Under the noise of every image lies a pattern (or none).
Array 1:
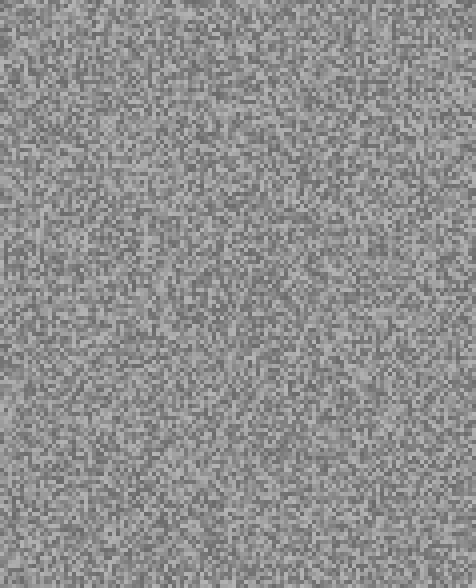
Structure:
only noise
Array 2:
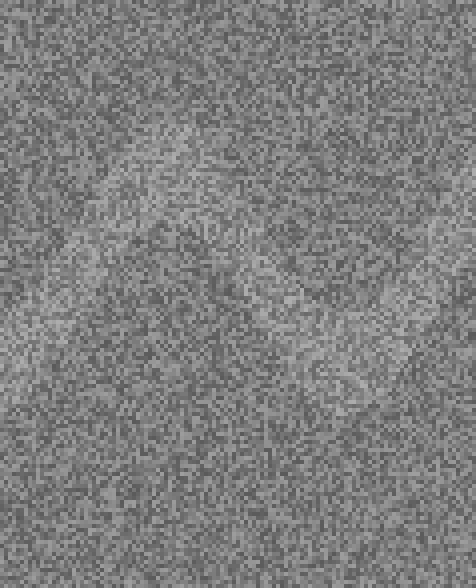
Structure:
a wavy band
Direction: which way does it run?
left to right
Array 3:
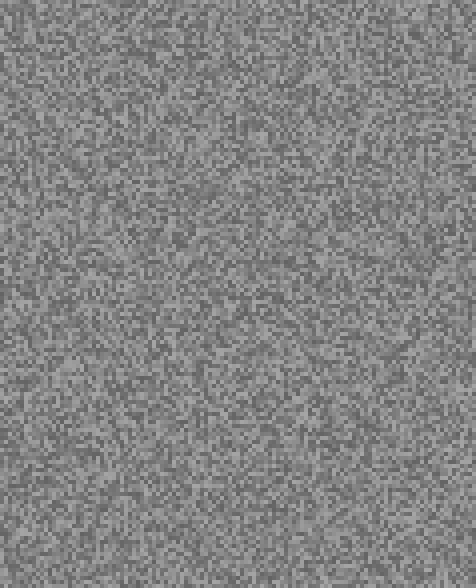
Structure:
only noise
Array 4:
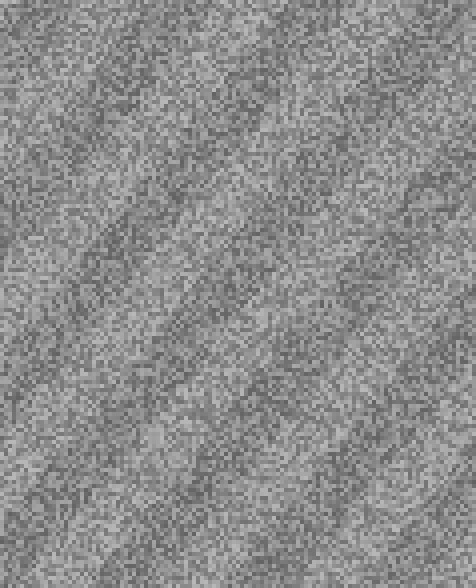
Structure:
diagonal stripes
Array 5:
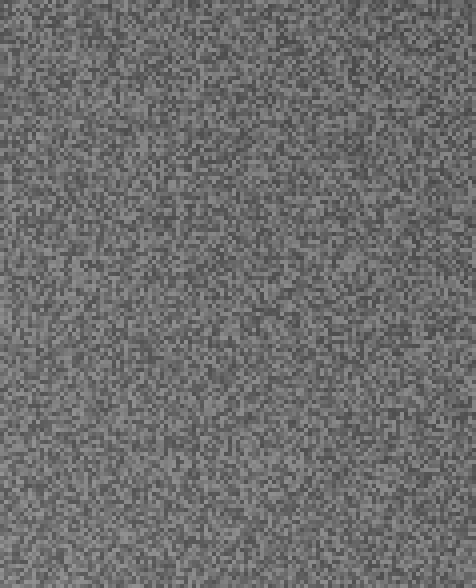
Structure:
a smooth slope
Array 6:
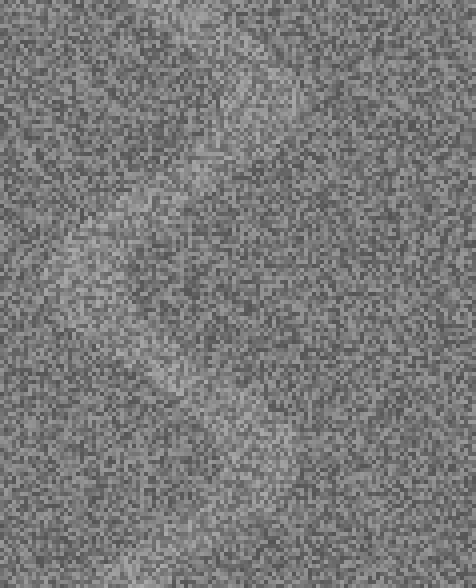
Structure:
a wavy band
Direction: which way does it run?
top to bottom
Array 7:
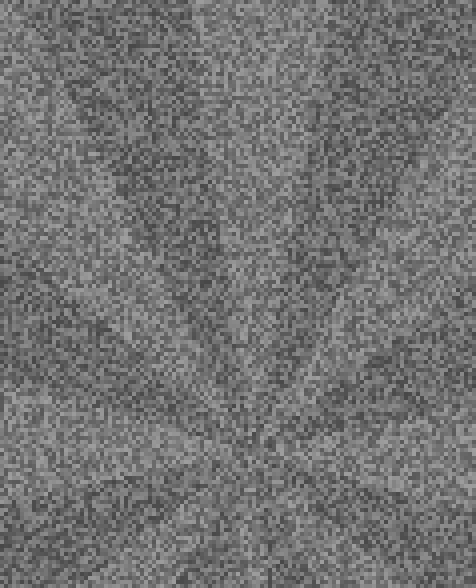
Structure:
spokes from one point
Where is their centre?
bottom middle
